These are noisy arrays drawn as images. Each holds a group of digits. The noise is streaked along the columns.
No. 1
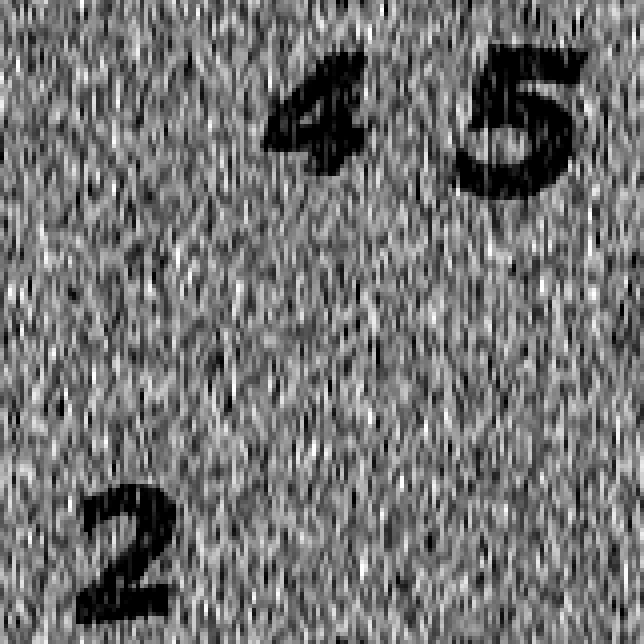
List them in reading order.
top middle: 4; top right: 5; bottom left: 2
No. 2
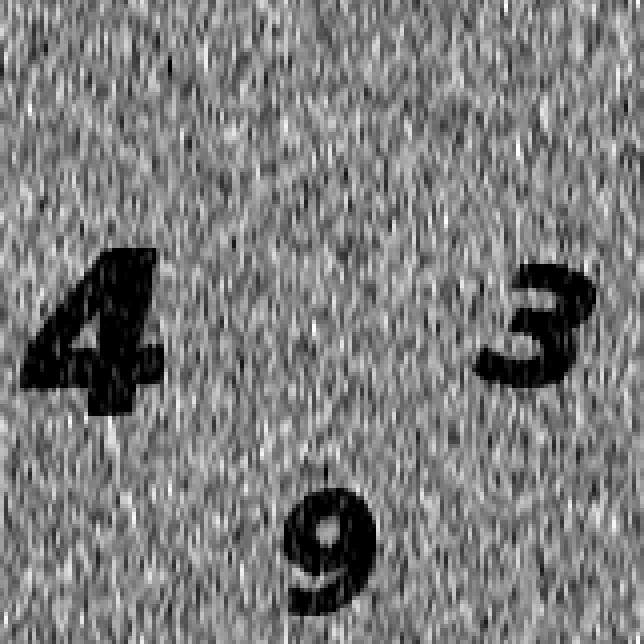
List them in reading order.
middle left: 4; middle right: 3; bottom middle: 9
